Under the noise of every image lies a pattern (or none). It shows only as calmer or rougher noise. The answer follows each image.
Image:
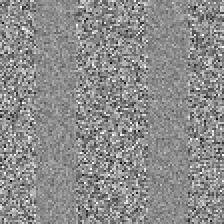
vertical stripes
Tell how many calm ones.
2
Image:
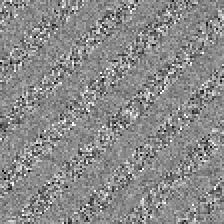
diagonal stripes
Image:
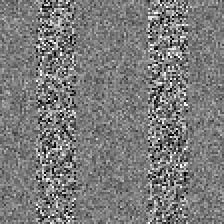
vertical stripes
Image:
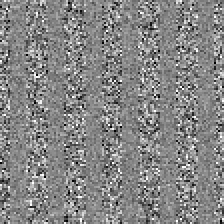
vertical stripes
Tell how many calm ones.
6
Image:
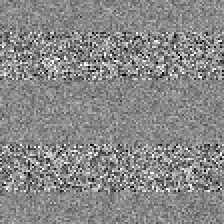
horizontal stripes
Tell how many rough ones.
2
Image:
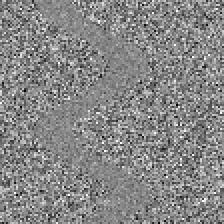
a wavy band
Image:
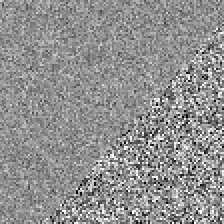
a sharp edge
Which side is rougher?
bottom right
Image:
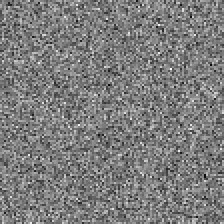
only noise
